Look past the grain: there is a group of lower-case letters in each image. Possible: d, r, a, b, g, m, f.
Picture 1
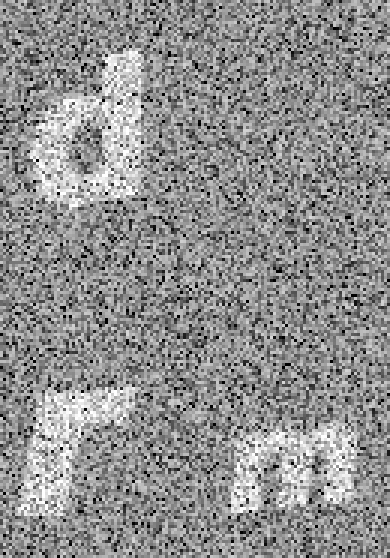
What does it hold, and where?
top left: d; bottom left: r; bottom right: m
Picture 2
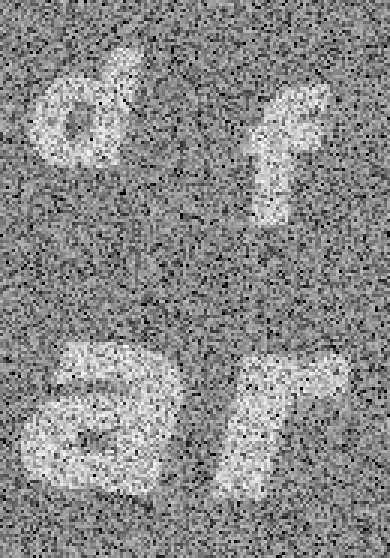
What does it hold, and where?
top left: d; top right: f; bottom left: a; bottom right: r
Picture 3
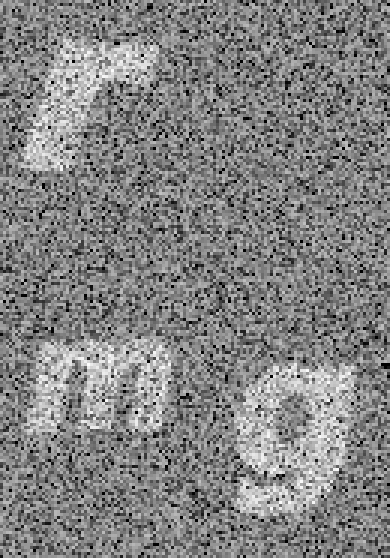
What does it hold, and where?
top left: r; bottom left: m; bottom right: g
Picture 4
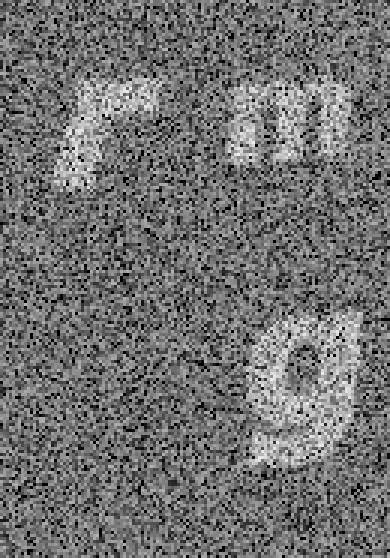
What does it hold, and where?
top left: r; top right: m; bottom right: g
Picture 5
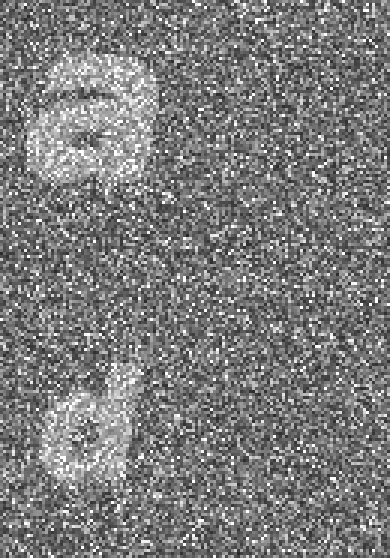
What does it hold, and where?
top left: a; bottom left: d
